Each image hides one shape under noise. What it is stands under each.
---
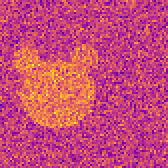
light bear's head
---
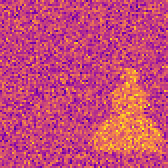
light chess pawn
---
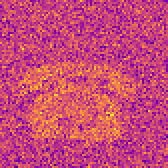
light telephone
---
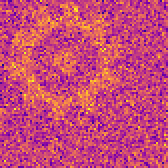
light gear
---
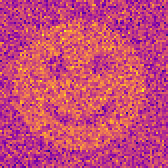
light smiling face
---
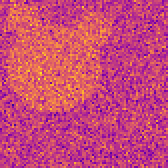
light bear's head
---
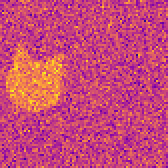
light cat's head, middle left
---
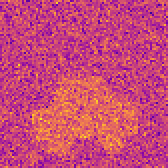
light car
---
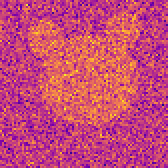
light bear's head
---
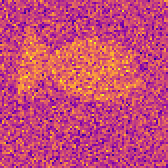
light fish
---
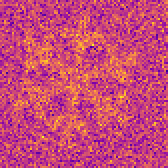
light snowflake
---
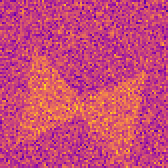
light bow tie
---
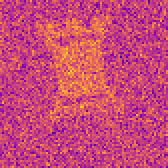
light chess rook
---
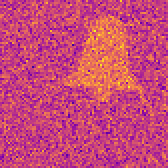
light bell
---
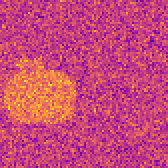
light apple, middle left
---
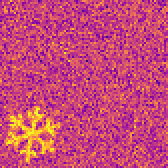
light snowflake, bottom left
